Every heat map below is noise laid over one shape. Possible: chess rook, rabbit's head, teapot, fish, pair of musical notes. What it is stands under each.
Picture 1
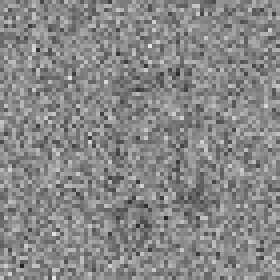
dark pair of musical notes
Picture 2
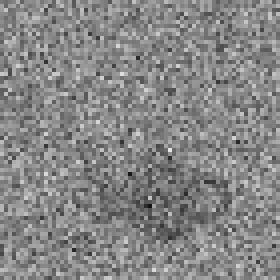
dark teapot
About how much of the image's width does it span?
half
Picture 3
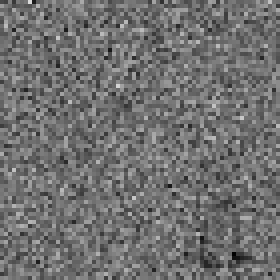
dark pair of musical notes, bottom right
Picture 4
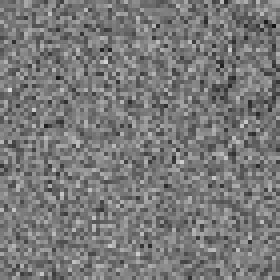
dark pair of musical notes, top right
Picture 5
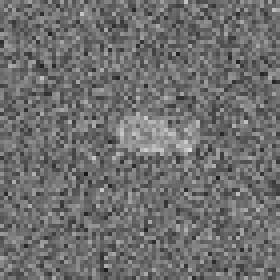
light fish, centre
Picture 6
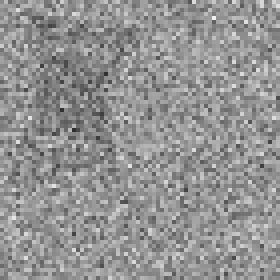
dark chess rook
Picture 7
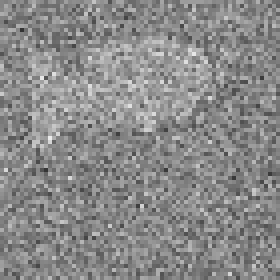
light fish
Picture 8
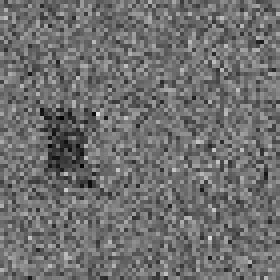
dark chess rook, middle left
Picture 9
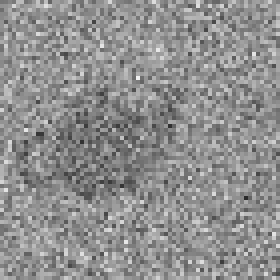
dark teapot
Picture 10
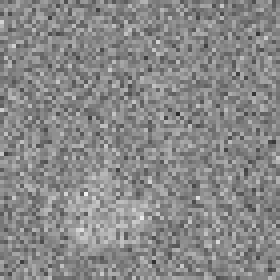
light teapot
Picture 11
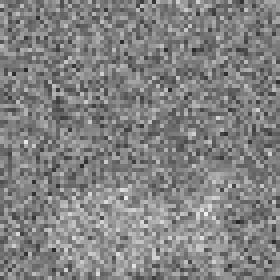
light fish
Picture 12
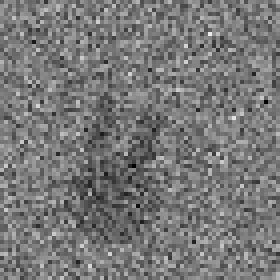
dark rabbit's head
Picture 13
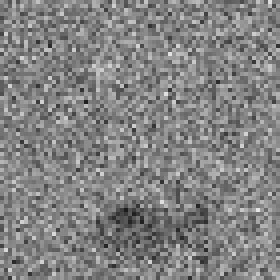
dark fish, bottom middle
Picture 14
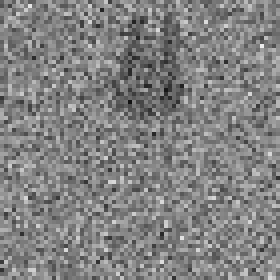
dark rabbit's head, top middle
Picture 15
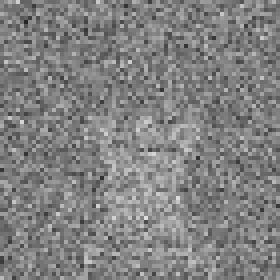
light chess rook
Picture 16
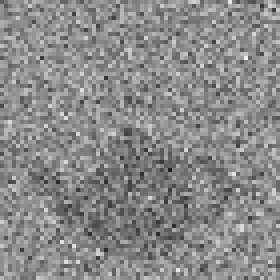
dark teapot
